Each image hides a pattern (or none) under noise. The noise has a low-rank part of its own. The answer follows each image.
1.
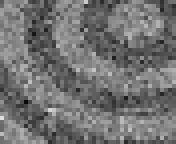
rings round one point
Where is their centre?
top right
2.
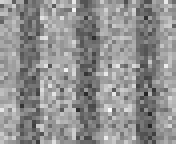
vertical stripes
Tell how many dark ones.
3
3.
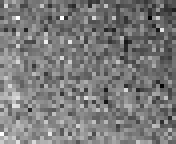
a smooth slope
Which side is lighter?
bottom left
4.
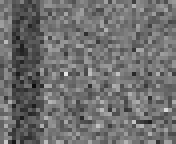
one vertical stripe
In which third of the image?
left
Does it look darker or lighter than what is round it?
darker
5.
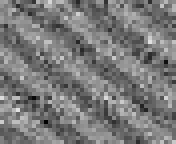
diagonal stripes
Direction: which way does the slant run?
top left to bottom right
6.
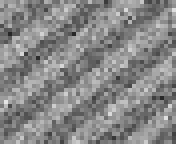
diagonal stripes
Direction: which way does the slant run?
bottom left to top right
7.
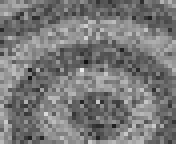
rings round one point
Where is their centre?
bottom middle
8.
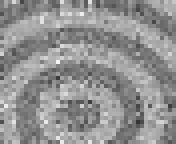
rings round one point
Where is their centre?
bottom middle
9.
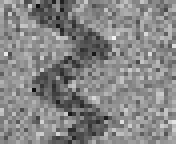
a wavy band
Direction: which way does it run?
top to bottom
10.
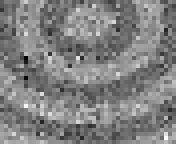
rings round one point
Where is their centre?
top middle
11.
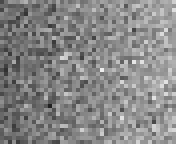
a smooth slope
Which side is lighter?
right
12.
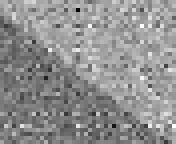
a sharp edge
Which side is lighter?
top right
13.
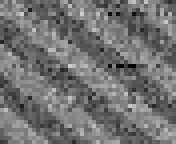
diagonal stripes
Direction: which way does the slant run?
top left to bottom right
